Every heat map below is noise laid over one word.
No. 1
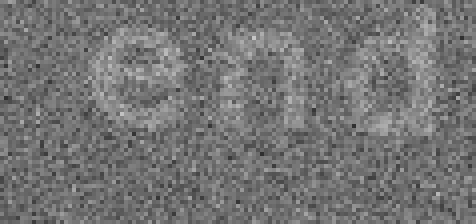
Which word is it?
end
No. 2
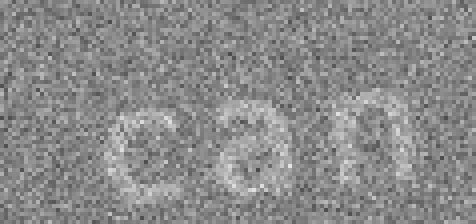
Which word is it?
can
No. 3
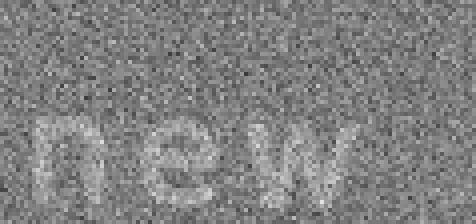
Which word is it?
new
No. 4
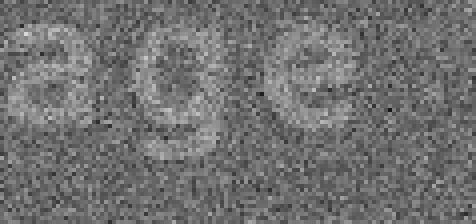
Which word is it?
age
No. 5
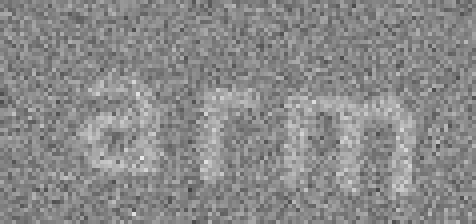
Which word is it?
arm
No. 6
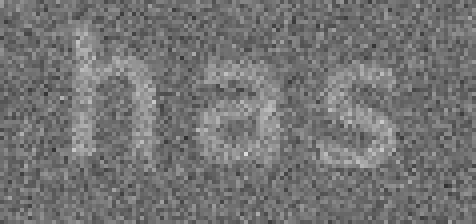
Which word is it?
has
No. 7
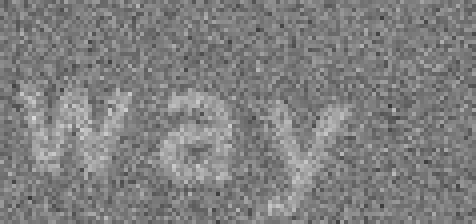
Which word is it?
way
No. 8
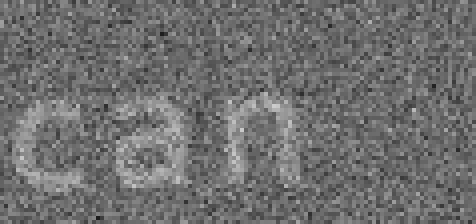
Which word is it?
can
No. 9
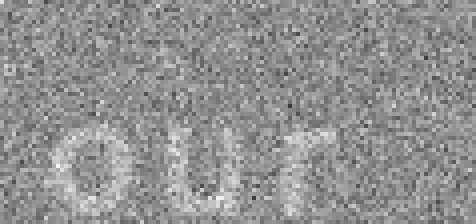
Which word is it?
our
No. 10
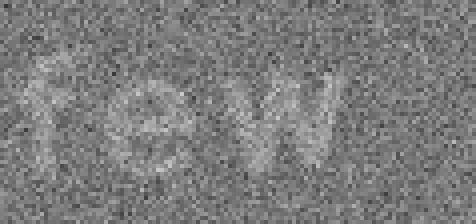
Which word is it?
few
